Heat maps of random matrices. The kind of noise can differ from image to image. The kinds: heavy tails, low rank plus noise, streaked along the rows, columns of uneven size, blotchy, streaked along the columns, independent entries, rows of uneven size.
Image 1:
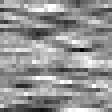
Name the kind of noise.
streaked along the rows
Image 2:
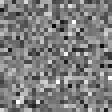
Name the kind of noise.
independent entries
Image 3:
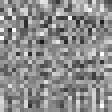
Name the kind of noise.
low rank plus noise
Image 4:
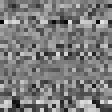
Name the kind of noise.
rows of uneven size
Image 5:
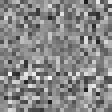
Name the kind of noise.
low rank plus noise
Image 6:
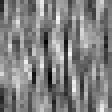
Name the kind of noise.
streaked along the columns
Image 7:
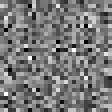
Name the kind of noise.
low rank plus noise
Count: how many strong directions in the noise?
three or four
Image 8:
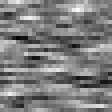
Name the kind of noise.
streaked along the rows
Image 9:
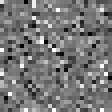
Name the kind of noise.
heavy tails
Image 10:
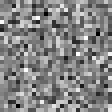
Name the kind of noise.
independent entries
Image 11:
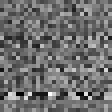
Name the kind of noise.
rows of uneven size
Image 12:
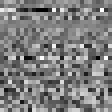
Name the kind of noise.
rows of uneven size
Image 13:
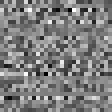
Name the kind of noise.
rows of uneven size
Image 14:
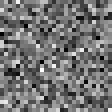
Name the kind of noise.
independent entries
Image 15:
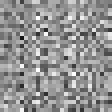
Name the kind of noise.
low rank plus noise
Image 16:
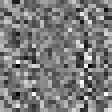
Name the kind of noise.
low rank plus noise
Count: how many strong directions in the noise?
three or four
